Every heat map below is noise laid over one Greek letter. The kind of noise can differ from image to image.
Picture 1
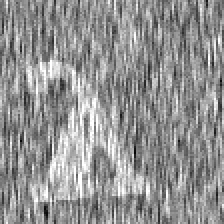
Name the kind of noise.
streaked along the columns
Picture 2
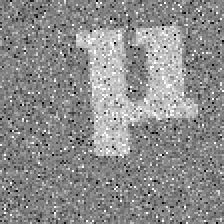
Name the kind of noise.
heavy tails
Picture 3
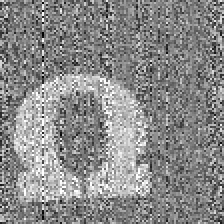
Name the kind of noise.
columns of uneven size
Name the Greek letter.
omega
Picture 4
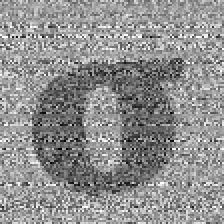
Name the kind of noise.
rows of uneven size
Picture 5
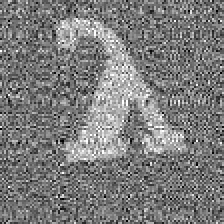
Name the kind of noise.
low rank plus noise
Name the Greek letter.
lambda
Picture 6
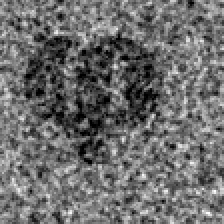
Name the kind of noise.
blotchy
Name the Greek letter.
phi
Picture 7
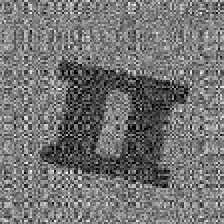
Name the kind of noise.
low rank plus noise
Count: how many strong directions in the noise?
one
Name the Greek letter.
pi
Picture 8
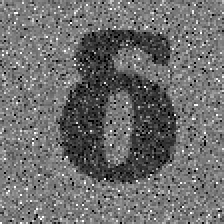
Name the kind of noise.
heavy tails
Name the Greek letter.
delta
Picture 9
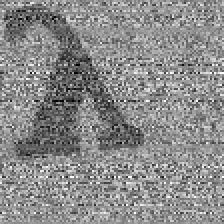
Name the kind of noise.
rows of uneven size
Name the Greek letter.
lambda
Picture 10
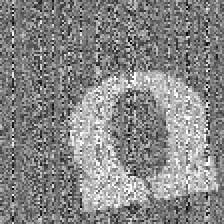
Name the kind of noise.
columns of uneven size
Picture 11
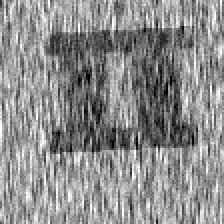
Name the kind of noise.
streaked along the columns
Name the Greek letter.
pi
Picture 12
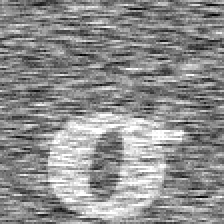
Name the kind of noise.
streaked along the rows
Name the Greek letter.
sigma
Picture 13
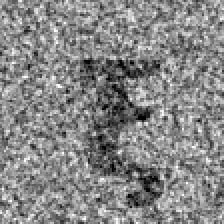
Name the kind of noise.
blotchy
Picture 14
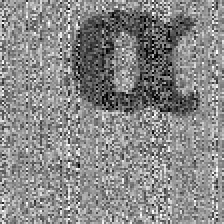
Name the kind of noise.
columns of uneven size
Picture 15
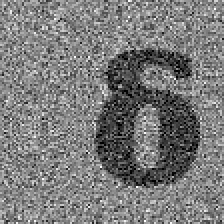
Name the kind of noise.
low rank plus noise
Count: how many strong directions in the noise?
five to eight
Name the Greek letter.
delta
